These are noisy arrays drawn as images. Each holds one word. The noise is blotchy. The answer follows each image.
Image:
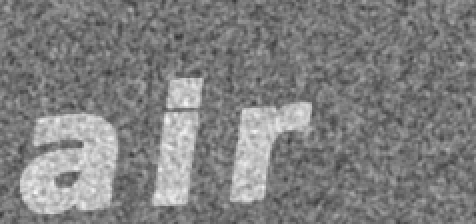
air
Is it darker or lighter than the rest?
lighter
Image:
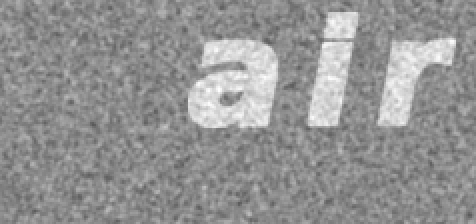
air
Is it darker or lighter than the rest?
lighter
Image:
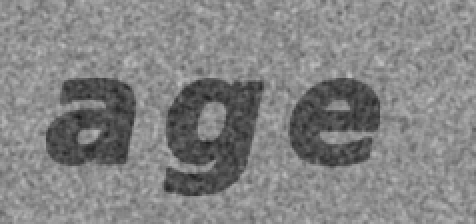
age
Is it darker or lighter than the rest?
darker
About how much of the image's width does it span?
two thirds
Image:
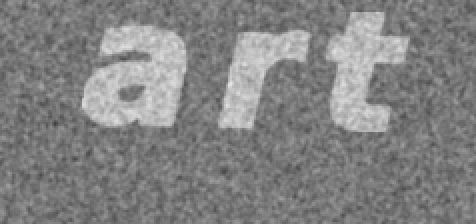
art
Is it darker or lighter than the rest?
lighter
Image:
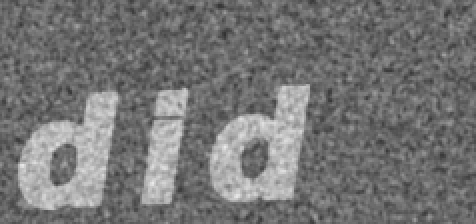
did
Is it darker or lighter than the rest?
lighter
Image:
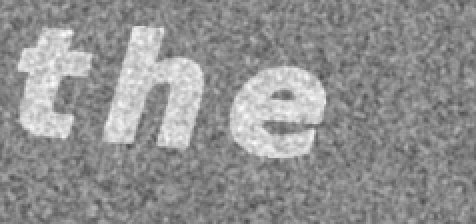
the
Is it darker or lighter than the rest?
lighter
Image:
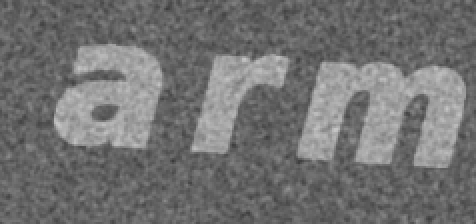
arm
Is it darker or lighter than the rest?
lighter
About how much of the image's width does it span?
nearly all
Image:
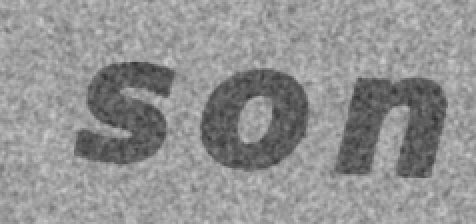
son
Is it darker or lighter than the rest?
darker
